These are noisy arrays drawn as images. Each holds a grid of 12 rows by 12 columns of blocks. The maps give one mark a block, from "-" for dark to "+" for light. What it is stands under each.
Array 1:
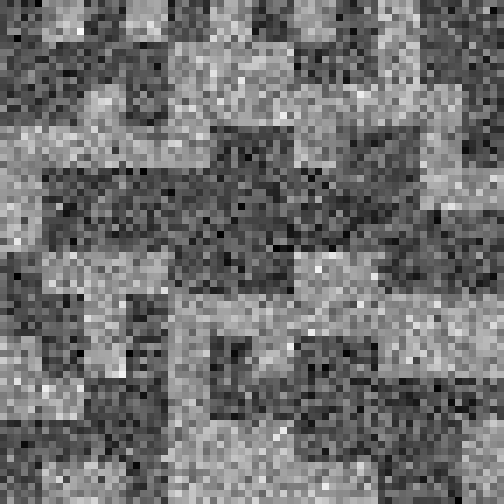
- + - + - + - + - + - -
- - - - + + + - - + - -
- - + - + + + + + + + -
+ + + + + - - + - - + -
+ - - - - - - - - - + +
+ - - - - - - - - - - -
- + + + - - - + + - - -
- - + - + + + + + + + +
+ - + - + - + - - + + +
+ + - - + - - - - - - -
- - - - + + + - - - - +
- + + - + + + + + - - +
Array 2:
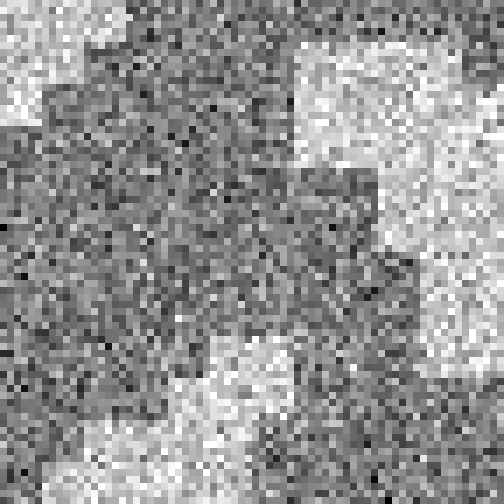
+ + + - - - - - - - - -
+ + - - - - - + + + + -
+ - - - - - - + + + + +
- - - - - - - + + + + +
- - - - - - - - - + + +
- - - - - - - - - + + +
- - - - - - - - - - + +
- - - - - - - - - - + +
- - - - - + + - - - + +
- - - - + + + - - - - -
- - + + + + - - - - - -
- + + + + + - - - - - -
